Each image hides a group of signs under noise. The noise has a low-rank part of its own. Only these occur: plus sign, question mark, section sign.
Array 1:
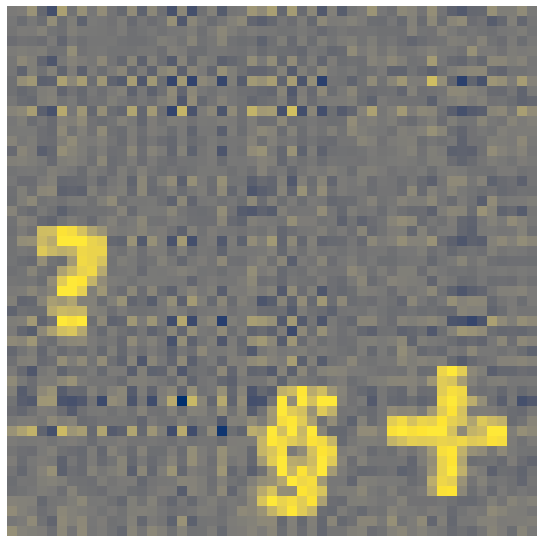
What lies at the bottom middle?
section sign
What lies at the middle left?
question mark
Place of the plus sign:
bottom right
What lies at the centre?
nothing
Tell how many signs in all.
3
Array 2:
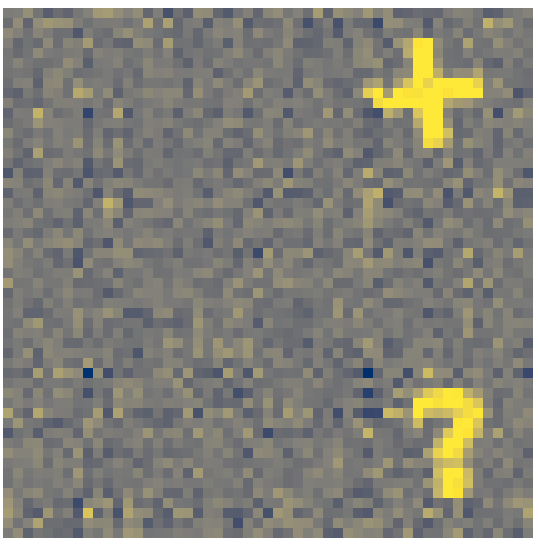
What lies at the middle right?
nothing
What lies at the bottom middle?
nothing
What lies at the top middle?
nothing
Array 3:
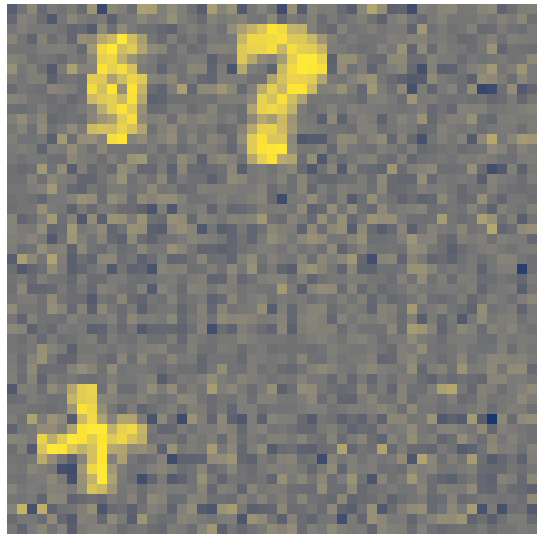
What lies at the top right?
nothing
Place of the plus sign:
bottom left
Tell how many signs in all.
3
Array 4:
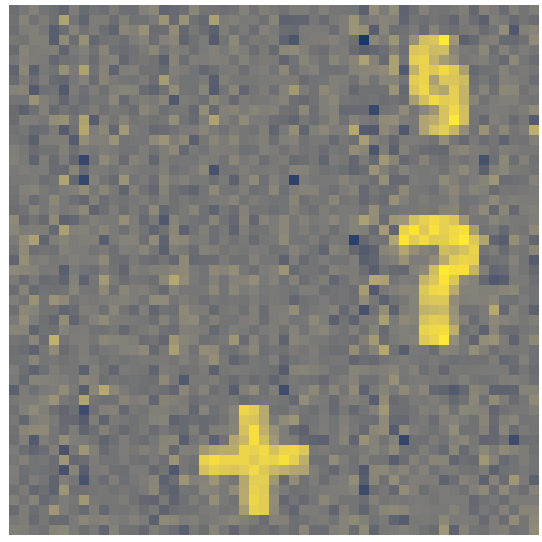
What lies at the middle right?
question mark
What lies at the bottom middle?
plus sign
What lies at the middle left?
nothing
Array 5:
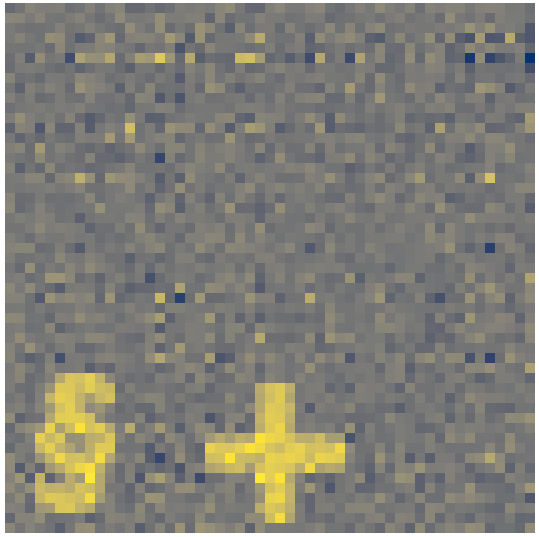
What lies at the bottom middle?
plus sign
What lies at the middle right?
nothing
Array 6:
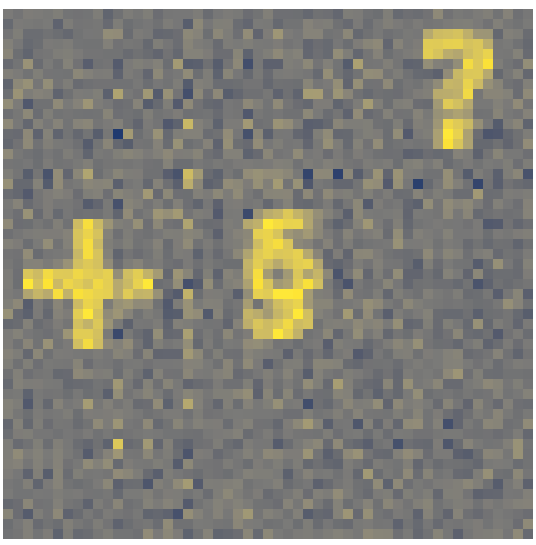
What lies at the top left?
nothing
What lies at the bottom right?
nothing
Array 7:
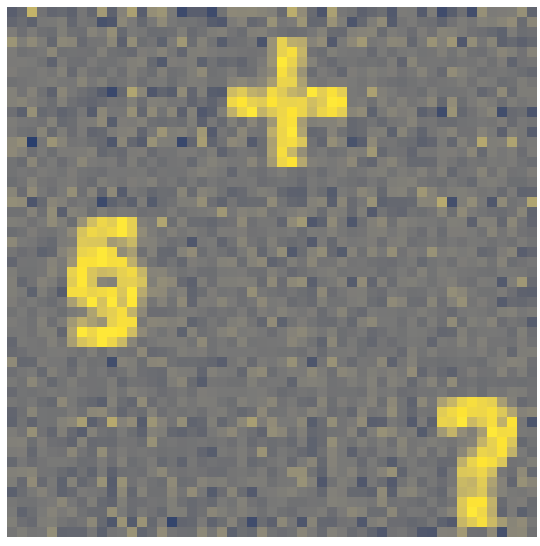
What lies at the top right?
nothing
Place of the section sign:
middle left
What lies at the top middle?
plus sign
